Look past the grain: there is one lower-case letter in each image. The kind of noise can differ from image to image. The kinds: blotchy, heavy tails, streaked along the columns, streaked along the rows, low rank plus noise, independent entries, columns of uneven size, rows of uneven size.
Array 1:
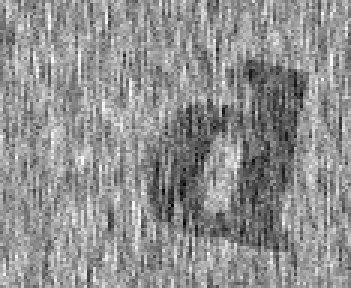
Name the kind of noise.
streaked along the columns
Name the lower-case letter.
d
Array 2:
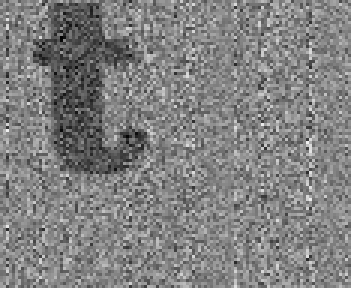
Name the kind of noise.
columns of uneven size
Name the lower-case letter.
t
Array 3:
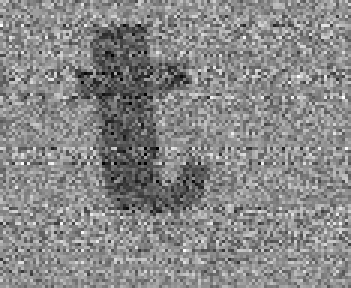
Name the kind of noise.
rows of uneven size
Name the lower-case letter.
t
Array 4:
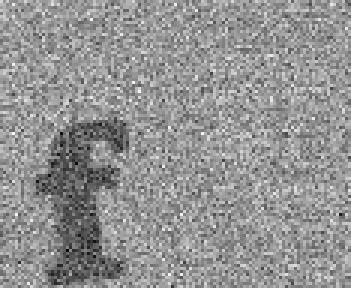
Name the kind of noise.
low rank plus noise
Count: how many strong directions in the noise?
two
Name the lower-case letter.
f
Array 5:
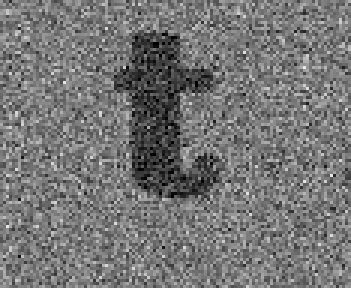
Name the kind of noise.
low rank plus noise
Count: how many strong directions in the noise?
one
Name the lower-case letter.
t
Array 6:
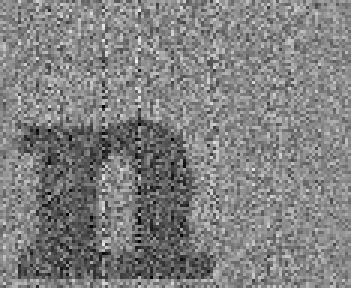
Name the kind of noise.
columns of uneven size
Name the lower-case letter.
n
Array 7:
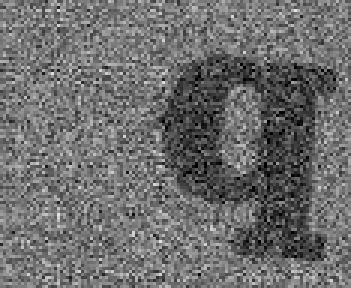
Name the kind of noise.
low rank plus noise
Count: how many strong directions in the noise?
five to eight
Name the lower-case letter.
q
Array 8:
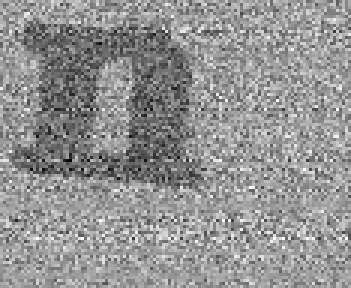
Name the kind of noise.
rows of uneven size
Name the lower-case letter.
n
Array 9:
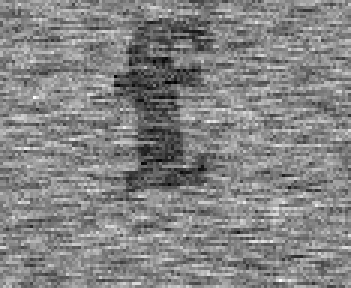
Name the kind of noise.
streaked along the rows
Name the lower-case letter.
f
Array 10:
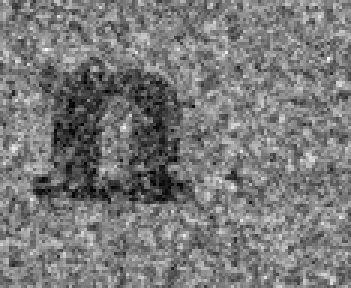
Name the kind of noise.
blotchy
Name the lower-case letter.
n
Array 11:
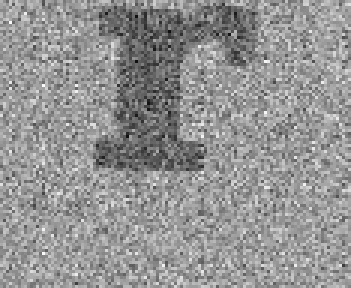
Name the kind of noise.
low rank plus noise
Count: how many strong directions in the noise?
five to eight
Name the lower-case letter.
r
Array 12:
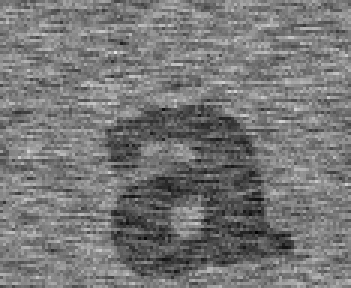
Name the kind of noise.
streaked along the rows
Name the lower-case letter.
a
